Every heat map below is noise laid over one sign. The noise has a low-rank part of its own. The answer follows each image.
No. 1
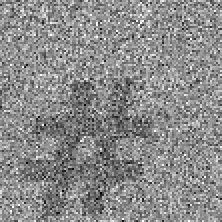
hash sign
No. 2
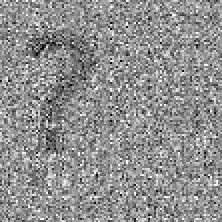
question mark
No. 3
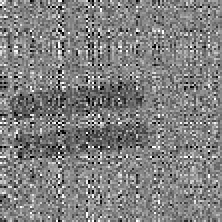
equals sign
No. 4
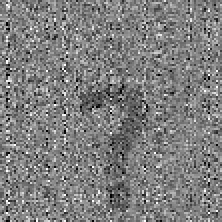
question mark
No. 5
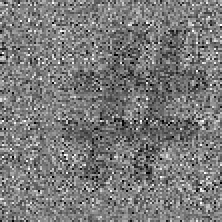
hash sign
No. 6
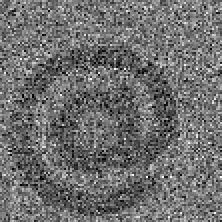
at sign
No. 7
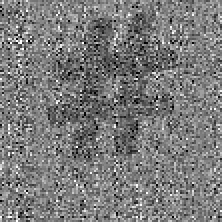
hash sign
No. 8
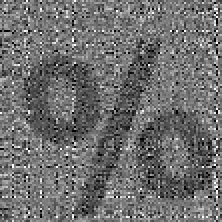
percent sign
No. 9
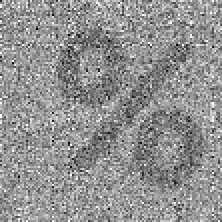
percent sign
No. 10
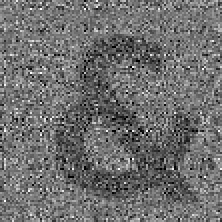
ampersand
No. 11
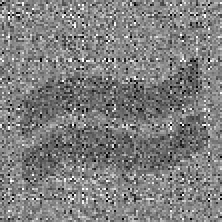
approximately sign
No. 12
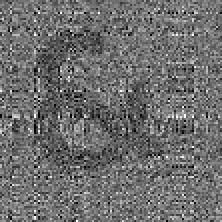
ampersand
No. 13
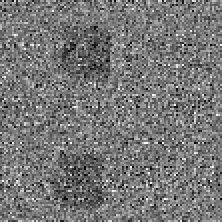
colon
